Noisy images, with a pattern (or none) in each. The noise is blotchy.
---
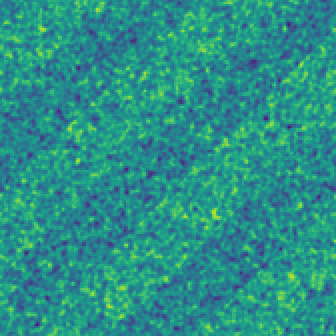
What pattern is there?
diagonal stripes
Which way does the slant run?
bottom left to top right
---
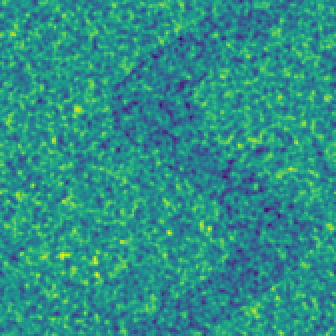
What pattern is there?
a wavy band
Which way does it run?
top to bottom
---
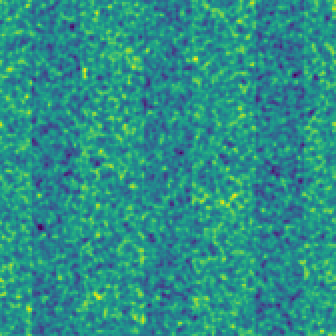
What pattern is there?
vertical stripes
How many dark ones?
3
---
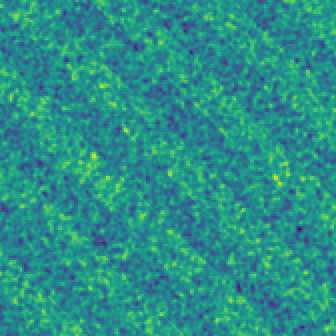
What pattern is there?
diagonal stripes
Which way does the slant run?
top left to bottom right
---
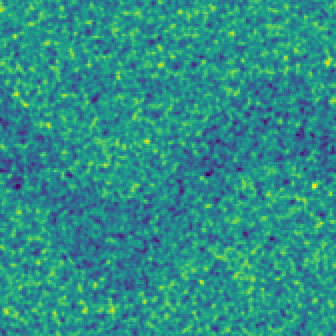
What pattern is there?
a wavy band
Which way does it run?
left to right
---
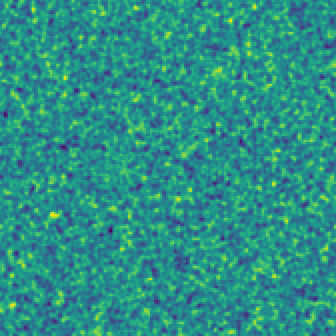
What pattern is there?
only noise
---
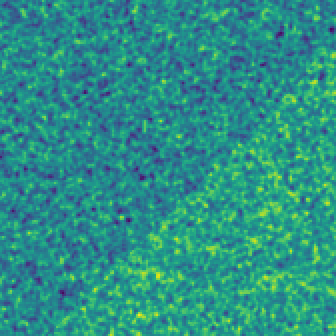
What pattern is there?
a sharp edge
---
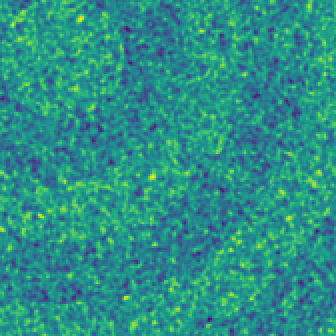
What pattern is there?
rings round one point
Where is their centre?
top left
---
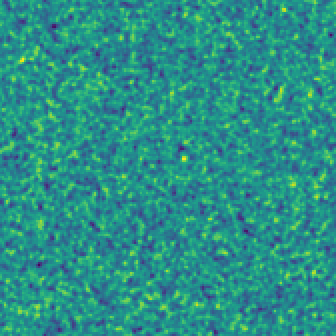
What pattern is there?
only noise
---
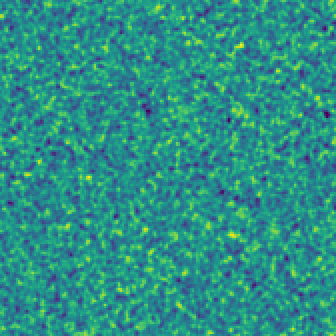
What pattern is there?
only noise
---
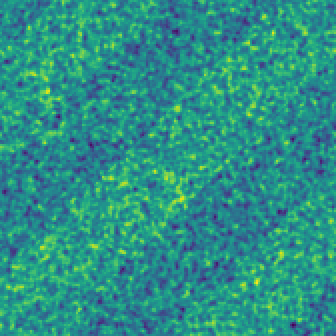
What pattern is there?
diagonal stripes
